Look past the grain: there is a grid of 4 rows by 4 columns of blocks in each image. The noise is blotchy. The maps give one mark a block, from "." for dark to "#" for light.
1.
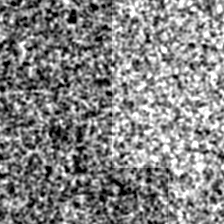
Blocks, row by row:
. . # #
. . # #
. . # #
. . . #
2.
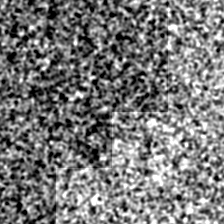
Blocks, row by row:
. . . #
. . . #
. . # #
. # # #
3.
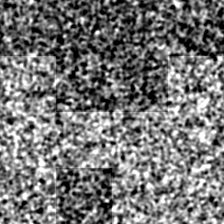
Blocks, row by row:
. . . .
# . . #
# # # #
# . # #
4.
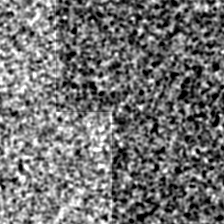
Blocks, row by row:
# . . .
# . . .
# # . .
# # . .
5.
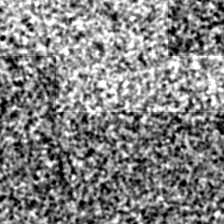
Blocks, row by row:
# # # .
. # # #
. . . .
. . . .
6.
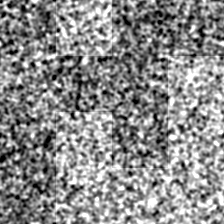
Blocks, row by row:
. # . .
. . . #
. # . #
. # # #
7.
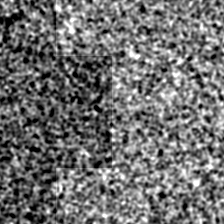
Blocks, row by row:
. # # #
. . # #
. . # #
. # # #
